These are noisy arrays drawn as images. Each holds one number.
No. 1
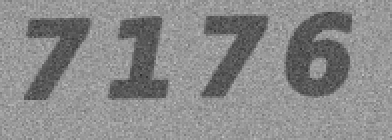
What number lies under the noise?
7176
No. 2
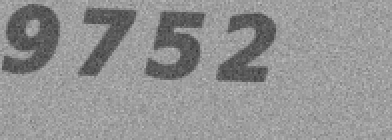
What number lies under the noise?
9752
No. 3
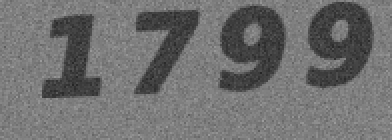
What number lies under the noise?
1799
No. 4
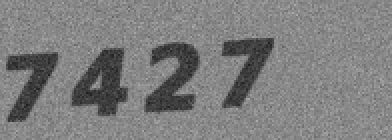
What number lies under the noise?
7427
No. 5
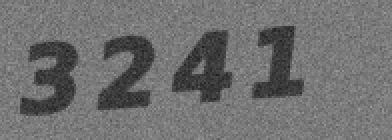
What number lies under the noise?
3241
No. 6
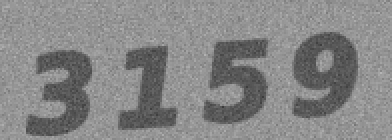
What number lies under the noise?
3159
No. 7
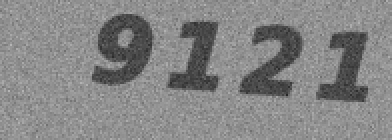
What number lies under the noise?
9121
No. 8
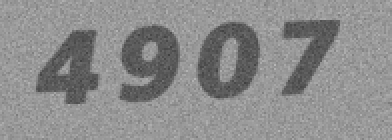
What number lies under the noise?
4907
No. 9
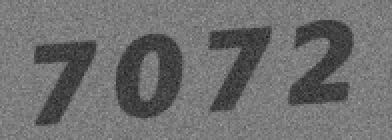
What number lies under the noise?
7072
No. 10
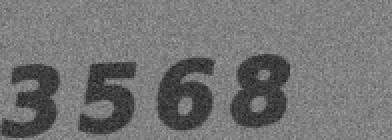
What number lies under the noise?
3568
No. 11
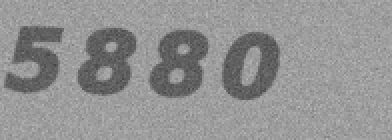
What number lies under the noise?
5880
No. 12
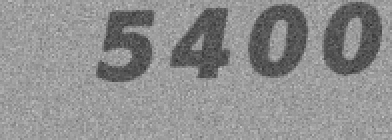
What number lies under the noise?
5400
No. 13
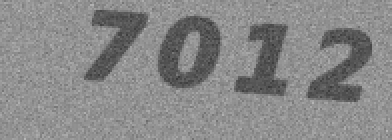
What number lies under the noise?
7012
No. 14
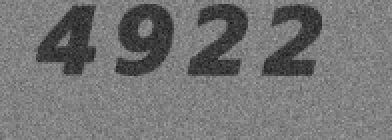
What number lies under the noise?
4922
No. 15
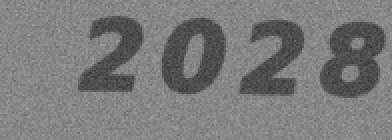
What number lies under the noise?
2028
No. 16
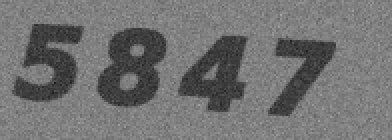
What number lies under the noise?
5847
